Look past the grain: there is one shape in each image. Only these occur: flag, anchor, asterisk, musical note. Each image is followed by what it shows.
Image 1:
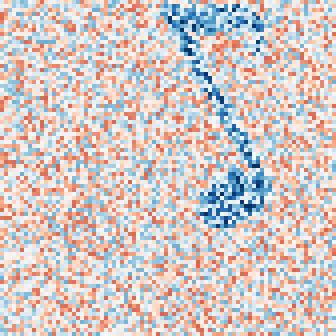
musical note
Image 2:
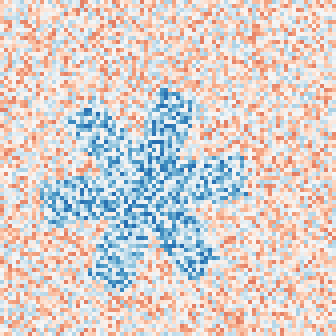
asterisk
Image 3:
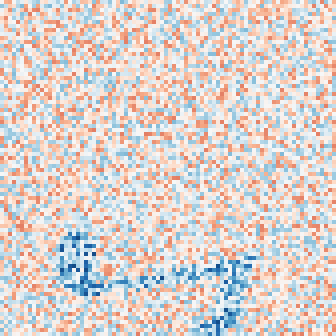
musical note
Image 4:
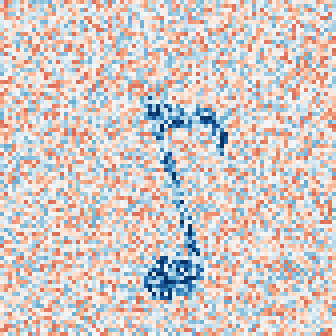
musical note
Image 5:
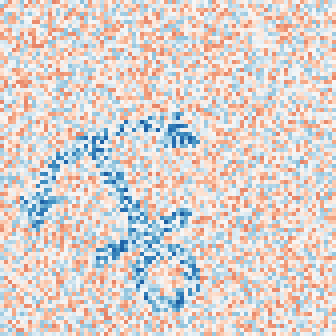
anchor
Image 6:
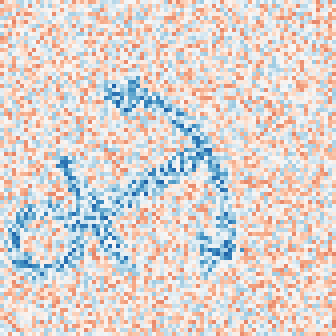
anchor
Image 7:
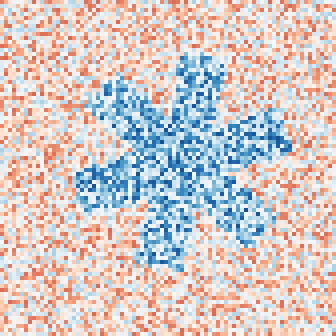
asterisk
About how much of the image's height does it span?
two thirds
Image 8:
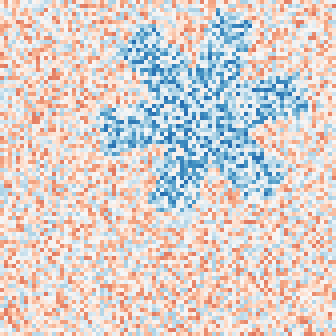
asterisk
